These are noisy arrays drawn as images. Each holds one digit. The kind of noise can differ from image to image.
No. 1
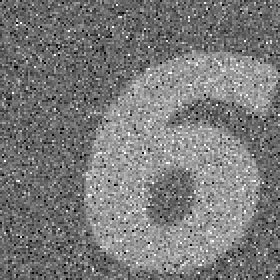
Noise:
heavy tails
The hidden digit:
6
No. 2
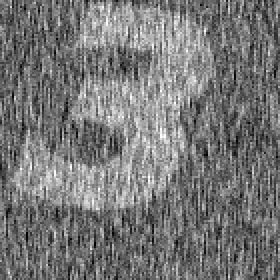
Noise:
streaked along the columns
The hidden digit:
3
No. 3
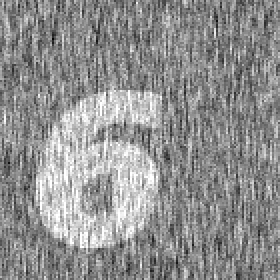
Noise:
streaked along the columns
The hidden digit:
6
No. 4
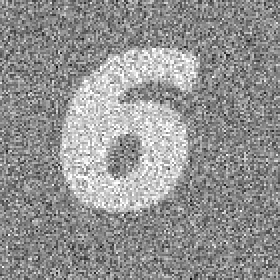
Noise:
low rank plus noise
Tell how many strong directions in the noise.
three or four
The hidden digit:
6
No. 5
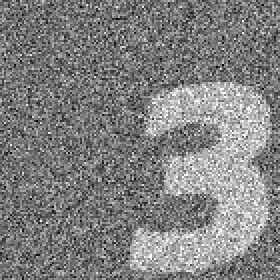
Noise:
independent entries
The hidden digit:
3
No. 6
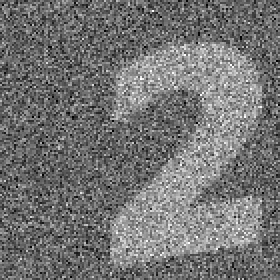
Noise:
independent entries
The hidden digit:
2
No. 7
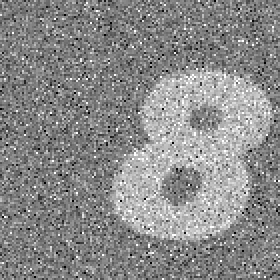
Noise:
heavy tails
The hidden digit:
8
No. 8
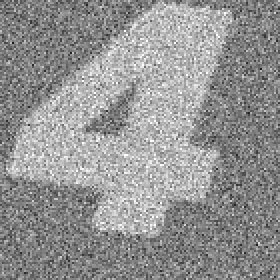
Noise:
independent entries
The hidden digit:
4
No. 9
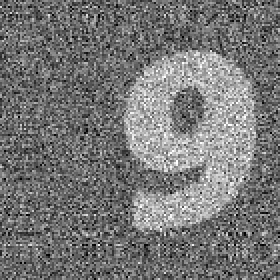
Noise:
low rank plus noise
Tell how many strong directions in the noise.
one
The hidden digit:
9
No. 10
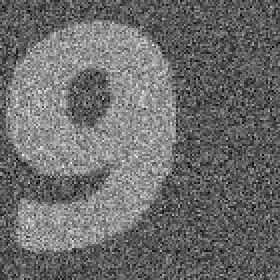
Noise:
low rank plus noise
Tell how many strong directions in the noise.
three or four
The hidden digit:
9
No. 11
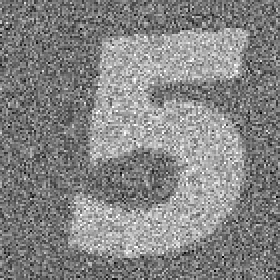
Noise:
low rank plus noise
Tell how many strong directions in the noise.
five to eight
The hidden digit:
5
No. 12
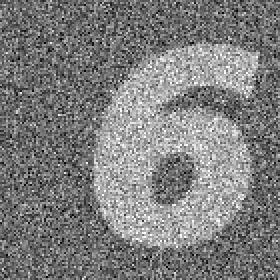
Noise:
independent entries
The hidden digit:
6
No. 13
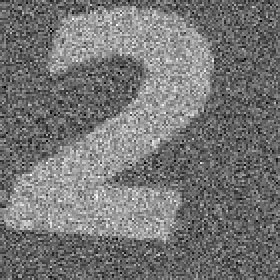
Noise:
low rank plus noise
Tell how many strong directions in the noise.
three or four
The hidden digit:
2
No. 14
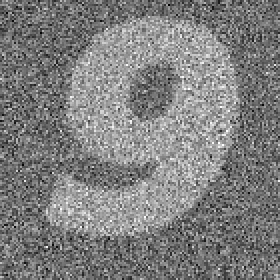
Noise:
low rank plus noise
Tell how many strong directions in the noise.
five to eight
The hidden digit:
9
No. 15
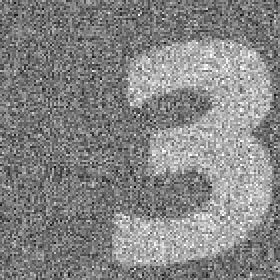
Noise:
low rank plus noise
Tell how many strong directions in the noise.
five to eight
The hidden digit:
3
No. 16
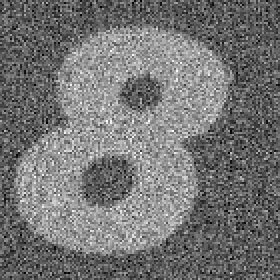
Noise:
low rank plus noise
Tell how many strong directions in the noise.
two
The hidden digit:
8
